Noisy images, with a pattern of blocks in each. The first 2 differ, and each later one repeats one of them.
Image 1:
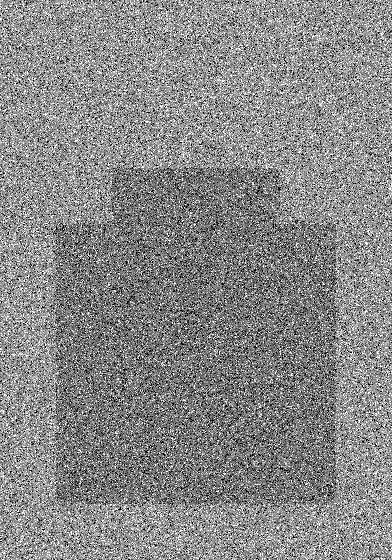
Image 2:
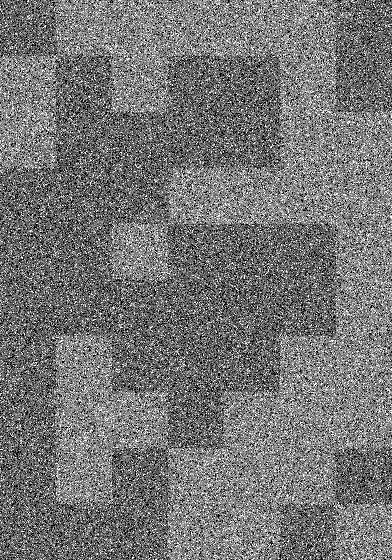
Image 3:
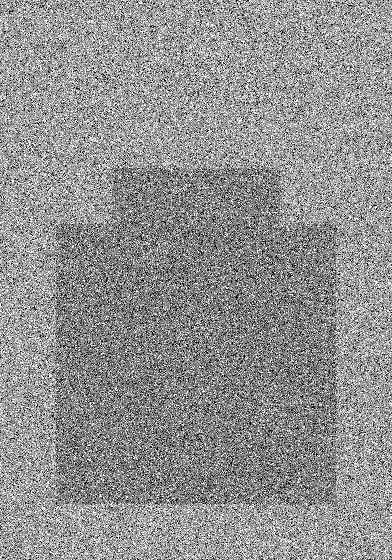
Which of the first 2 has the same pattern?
1
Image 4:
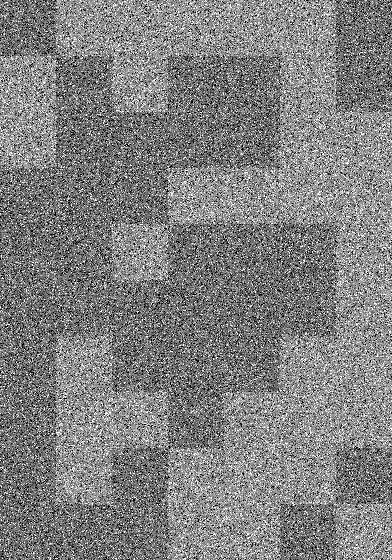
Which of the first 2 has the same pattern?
2
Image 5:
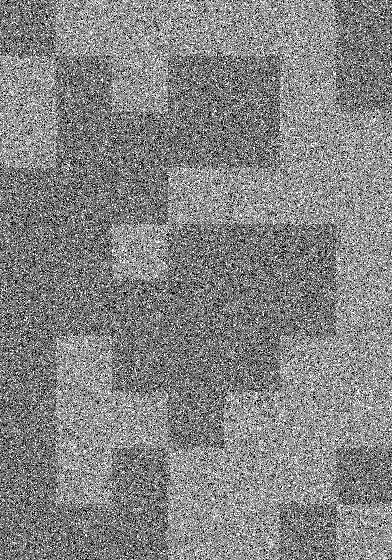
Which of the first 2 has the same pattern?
2
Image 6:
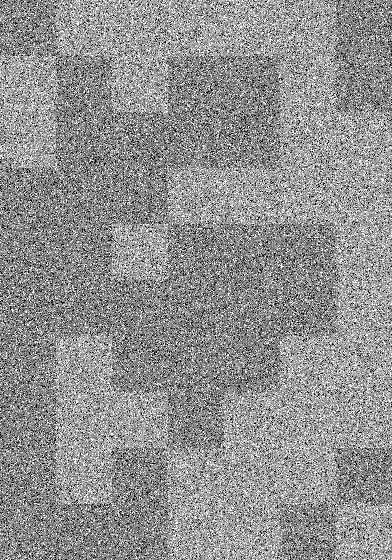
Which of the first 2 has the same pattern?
2
